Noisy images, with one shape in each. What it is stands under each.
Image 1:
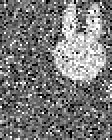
light rabbit's head
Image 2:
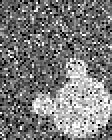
light bear's head
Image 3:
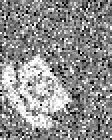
light telephone
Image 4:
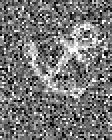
light anchor
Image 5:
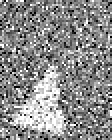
light chess pawn
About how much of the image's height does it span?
half
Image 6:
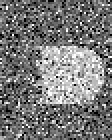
light ghost
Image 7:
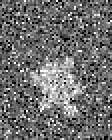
light turtle
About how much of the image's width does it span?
half
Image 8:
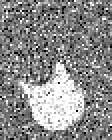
light cat's head
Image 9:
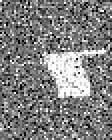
light flag
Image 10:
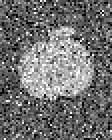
light apple
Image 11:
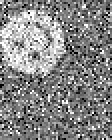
light smiling face
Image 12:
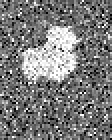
light car
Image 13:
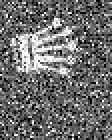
light chess queen
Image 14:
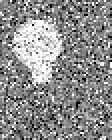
light light bulb
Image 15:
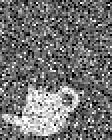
light teapot
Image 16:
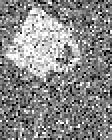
light cup
